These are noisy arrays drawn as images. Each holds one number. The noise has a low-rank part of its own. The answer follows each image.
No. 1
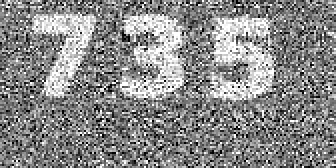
735
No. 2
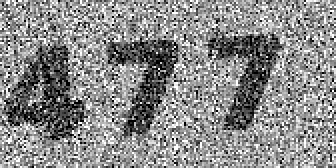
477
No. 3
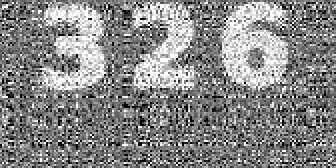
326
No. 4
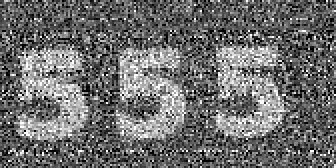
555
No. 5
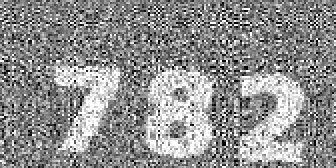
782
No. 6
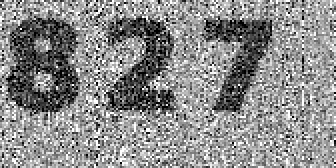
827
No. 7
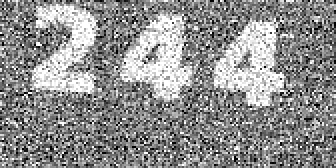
244
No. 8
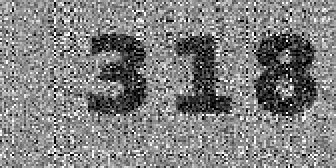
318
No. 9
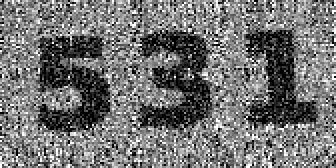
531
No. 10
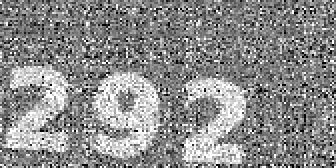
292
